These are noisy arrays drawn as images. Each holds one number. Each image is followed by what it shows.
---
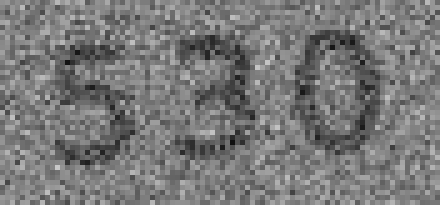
530
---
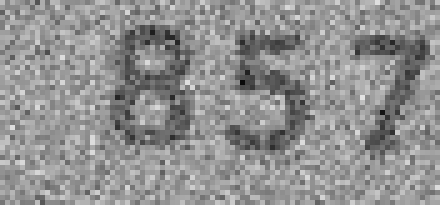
857
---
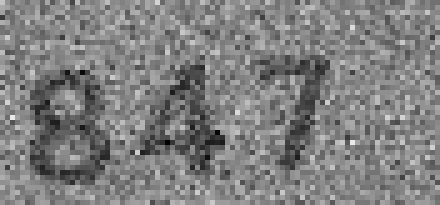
847
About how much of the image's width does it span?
two thirds
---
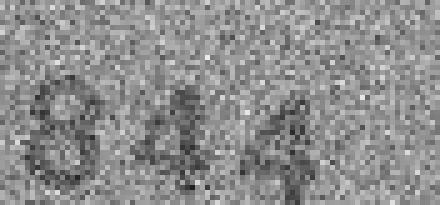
844
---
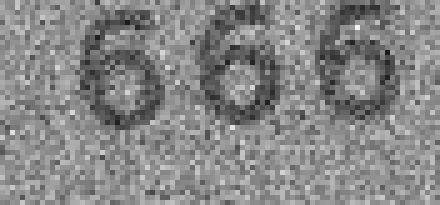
666
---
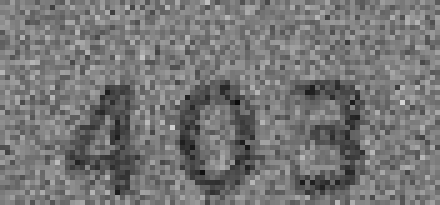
403
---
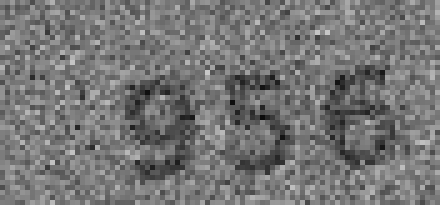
956
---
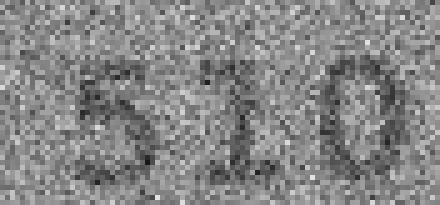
510
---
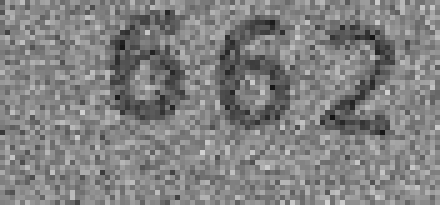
662
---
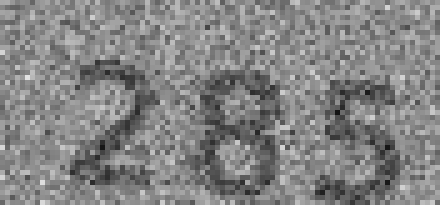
285
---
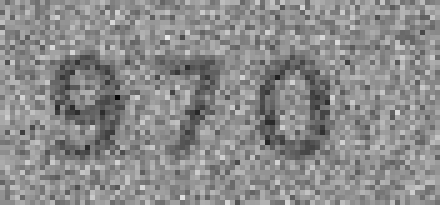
970
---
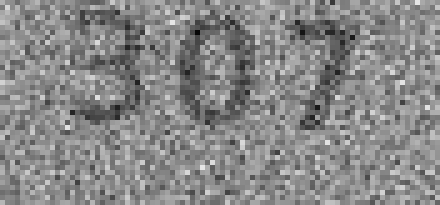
307
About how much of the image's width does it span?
two thirds
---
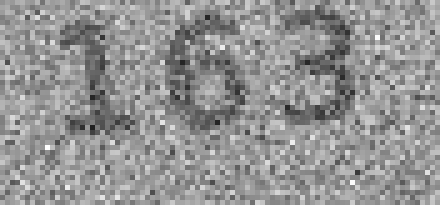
163
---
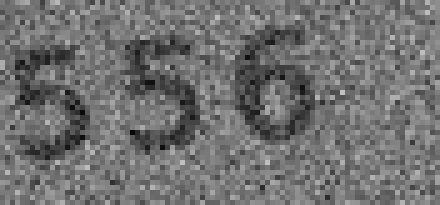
556
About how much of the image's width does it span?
two thirds
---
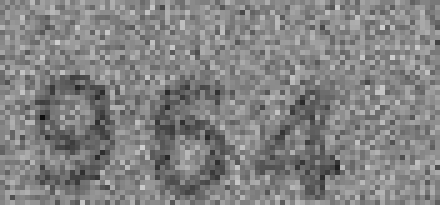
964
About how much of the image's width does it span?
two thirds
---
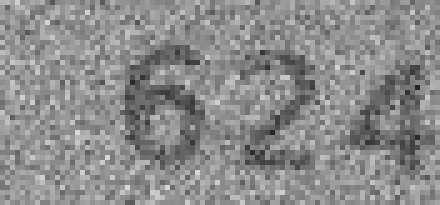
624
